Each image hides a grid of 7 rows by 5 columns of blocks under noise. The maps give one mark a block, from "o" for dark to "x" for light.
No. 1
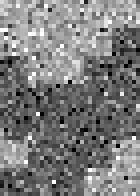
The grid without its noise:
x x x x x
x x x x o
o x x o o
o o o o o
o o o o o
x o o o x
o o o x x
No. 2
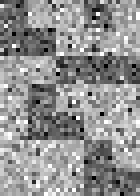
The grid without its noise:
o x x o x
o o x x x
x x o o o
x o x x x
x o o x x
x x x o x
x x x o o
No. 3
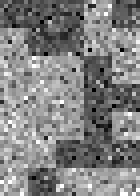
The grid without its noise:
o o o x o
x o o x x
x x x o x
x x x o o
x x x o x
x x o o o
x o x x x
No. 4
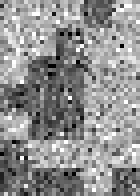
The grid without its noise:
x x x o x
x x o x x
x o o x x
o o o x x
x o o x x
o x x x x
o o o x o
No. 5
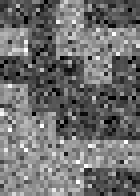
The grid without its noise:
o o x o o
x o x x x
o o o x o
x o o o o
x x o o o
x x x x x
x x x o o
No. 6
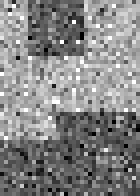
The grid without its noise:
x o o x x
x o o x x
x x x x x
x x x x x
x x o o o
o o o o o
o o o o o
